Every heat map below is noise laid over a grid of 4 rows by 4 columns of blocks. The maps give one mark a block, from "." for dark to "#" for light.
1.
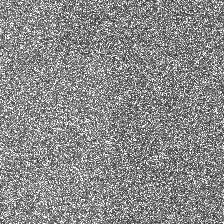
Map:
#...
##..
##..
##..
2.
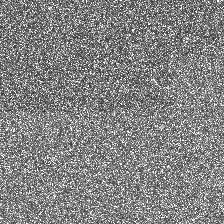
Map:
....
...#
####
####
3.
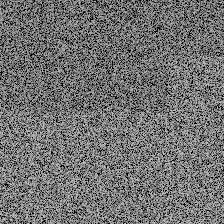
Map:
....
...#
####
####
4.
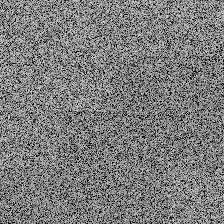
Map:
####
##..
#...
...#
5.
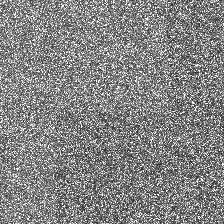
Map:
###.
###.
#...
#...
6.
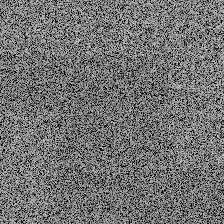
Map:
####
...#
#..#
#...
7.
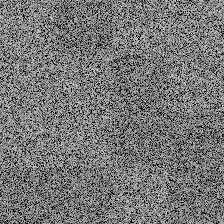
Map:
#.##
##.#
##..
..#.
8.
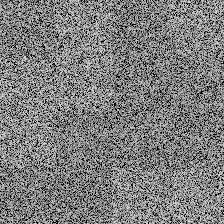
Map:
.#.#
##..
#...
..##
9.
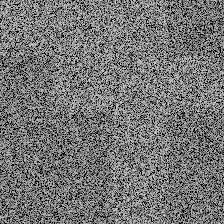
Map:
###.
.###
..#.
..#.
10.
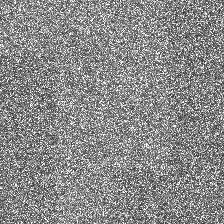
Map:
###.
.##.
.##.
.#..
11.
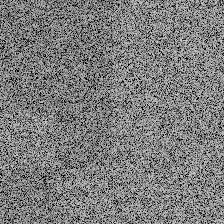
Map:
..##
..##
#.##
.###
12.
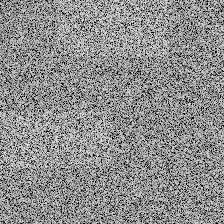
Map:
.##.
....
##..
....
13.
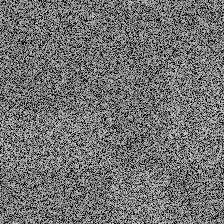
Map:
....
...#
##.#
..#.
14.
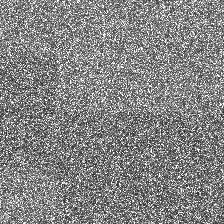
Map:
####
.###
....
#...
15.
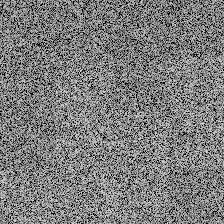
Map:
....
.#.#
.###
###.
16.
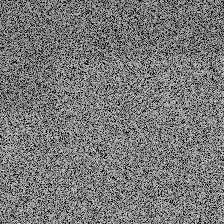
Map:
....
.###
####
####
